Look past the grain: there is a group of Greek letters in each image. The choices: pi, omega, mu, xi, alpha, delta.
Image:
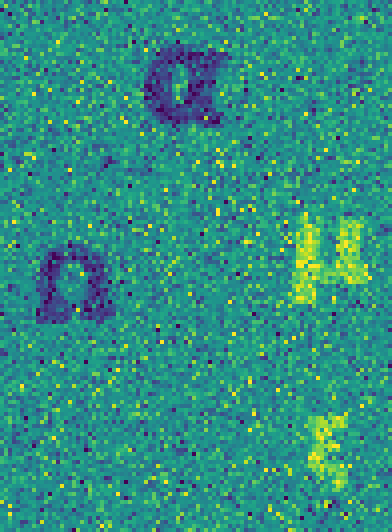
top middle: dark alpha; middle left: dark omega; middle right: light mu; bottom right: light xi
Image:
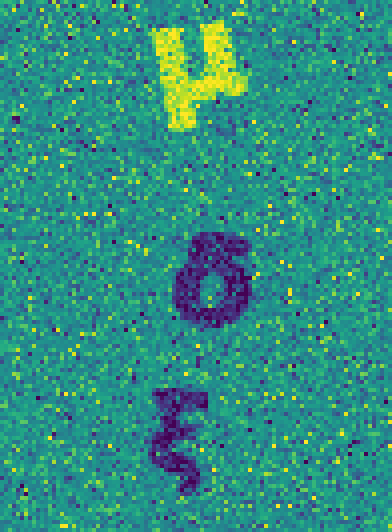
top middle: light mu; centre: dark delta; bottom middle: dark xi
